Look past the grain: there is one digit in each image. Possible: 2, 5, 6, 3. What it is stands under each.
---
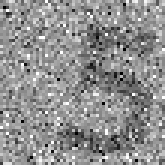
dark 5
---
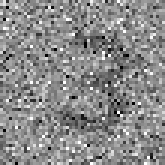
dark 3
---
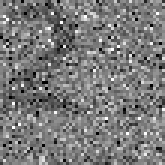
dark 2
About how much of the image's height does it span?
two thirds
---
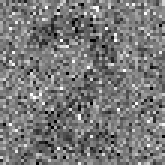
dark 2
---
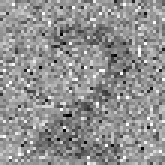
dark 2
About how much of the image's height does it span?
nearly all
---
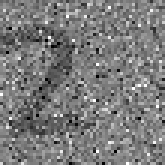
dark 2
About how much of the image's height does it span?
two thirds
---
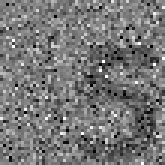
dark 5
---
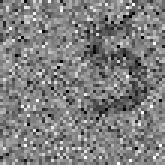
dark 5
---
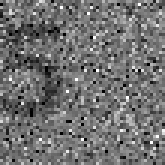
dark 5
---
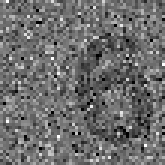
dark 6
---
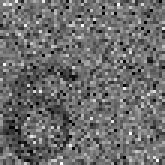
dark 6
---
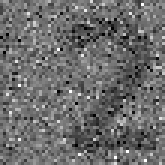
dark 2
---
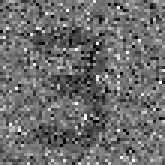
dark 3
